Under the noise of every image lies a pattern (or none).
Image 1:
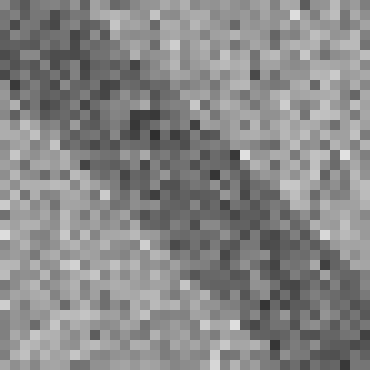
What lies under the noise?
a diagonal band
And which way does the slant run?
top left to bottom right
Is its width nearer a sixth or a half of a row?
a half
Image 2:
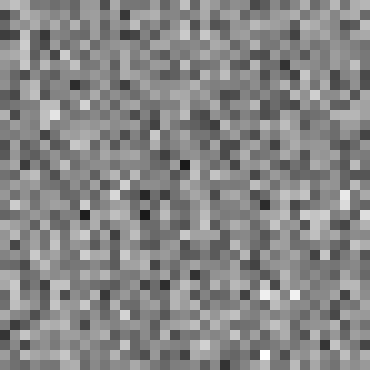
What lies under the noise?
only noise
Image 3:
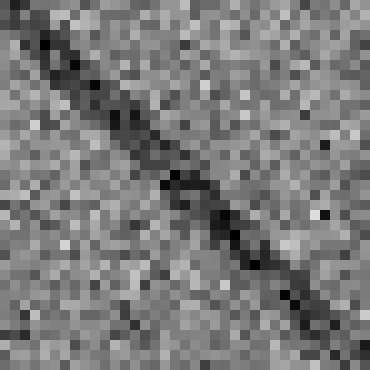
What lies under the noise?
a diagonal band
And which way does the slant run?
top left to bottom right
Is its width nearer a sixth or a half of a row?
a sixth
